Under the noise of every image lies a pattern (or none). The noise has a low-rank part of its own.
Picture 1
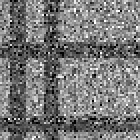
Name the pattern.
bands of rows crossing bands of columns
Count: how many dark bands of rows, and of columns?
2 and 2
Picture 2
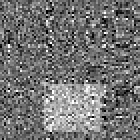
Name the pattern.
one block
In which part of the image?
bottom middle
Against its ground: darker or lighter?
lighter
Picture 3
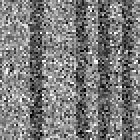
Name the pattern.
bands of columns
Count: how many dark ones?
4
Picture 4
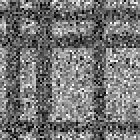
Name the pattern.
bands of rows crossing bands of columns
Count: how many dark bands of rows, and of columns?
3 and 3
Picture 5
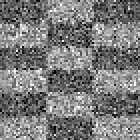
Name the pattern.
a checkerboard
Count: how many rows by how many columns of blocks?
6 by 3
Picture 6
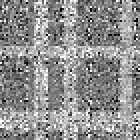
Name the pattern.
bands of rows crossing bands of columns
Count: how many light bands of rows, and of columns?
2 and 3
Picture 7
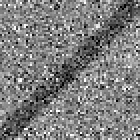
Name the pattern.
a diagonal band
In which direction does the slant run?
bottom left to top right
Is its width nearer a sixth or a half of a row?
a sixth
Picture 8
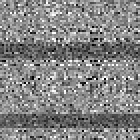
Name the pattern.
bands of rows
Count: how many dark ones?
2
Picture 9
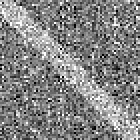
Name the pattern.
a diagonal band
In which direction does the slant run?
top left to bottom right
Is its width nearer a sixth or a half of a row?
a sixth
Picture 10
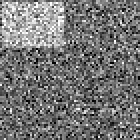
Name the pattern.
one block
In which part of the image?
top left
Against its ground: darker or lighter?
lighter
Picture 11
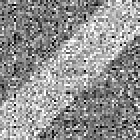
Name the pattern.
a diagonal band
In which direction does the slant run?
bottom left to top right
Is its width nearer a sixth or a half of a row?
a half
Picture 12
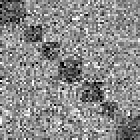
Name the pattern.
blocks along the diagonal
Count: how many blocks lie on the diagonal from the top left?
7
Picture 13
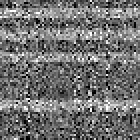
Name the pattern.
bands of rows
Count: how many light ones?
4
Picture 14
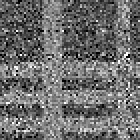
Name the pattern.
bands of rows crossing bands of columns
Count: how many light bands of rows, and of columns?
3 and 2
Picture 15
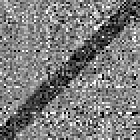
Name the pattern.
a diagonal band
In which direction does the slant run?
bottom left to top right
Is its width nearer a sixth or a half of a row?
a sixth
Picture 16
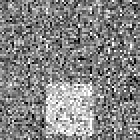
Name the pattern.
one block
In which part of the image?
bottom middle
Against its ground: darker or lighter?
lighter
